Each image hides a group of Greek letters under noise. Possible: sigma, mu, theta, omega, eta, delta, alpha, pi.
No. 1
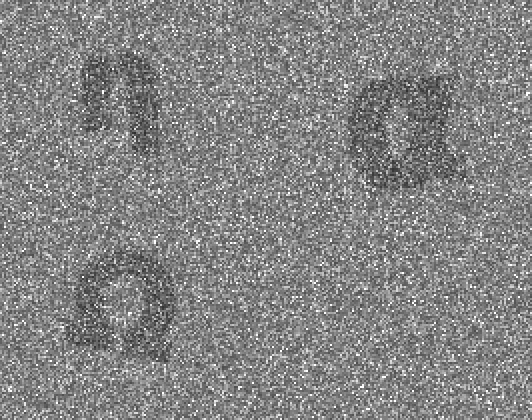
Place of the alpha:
top right
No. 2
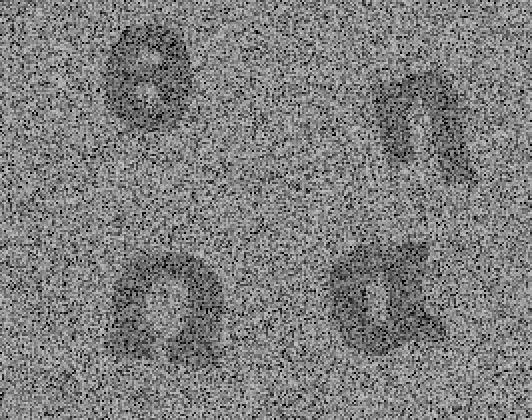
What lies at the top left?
theta
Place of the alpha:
bottom right
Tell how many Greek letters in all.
4
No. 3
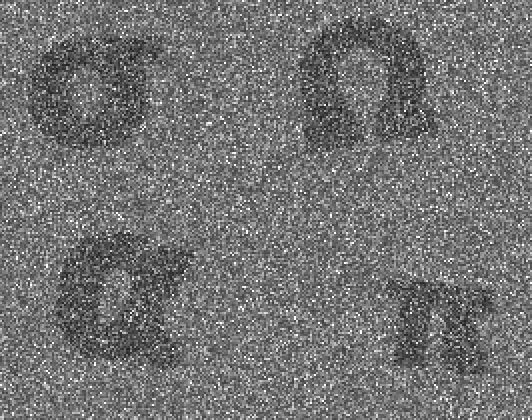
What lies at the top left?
sigma
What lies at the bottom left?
alpha
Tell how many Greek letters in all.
4
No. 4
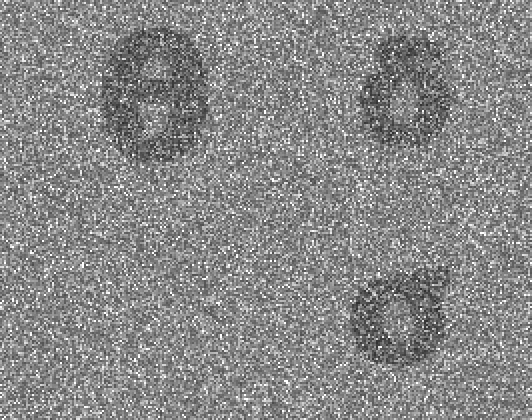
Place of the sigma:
bottom right
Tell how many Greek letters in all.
3
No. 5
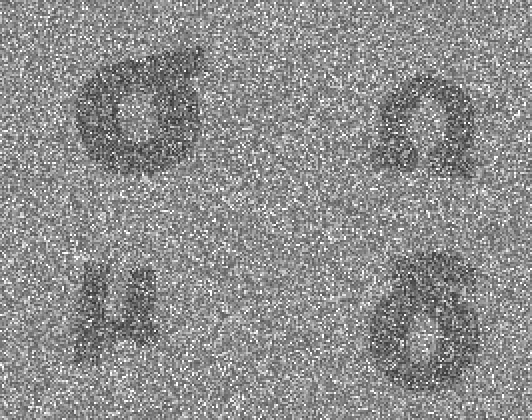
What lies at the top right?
omega
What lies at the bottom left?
mu
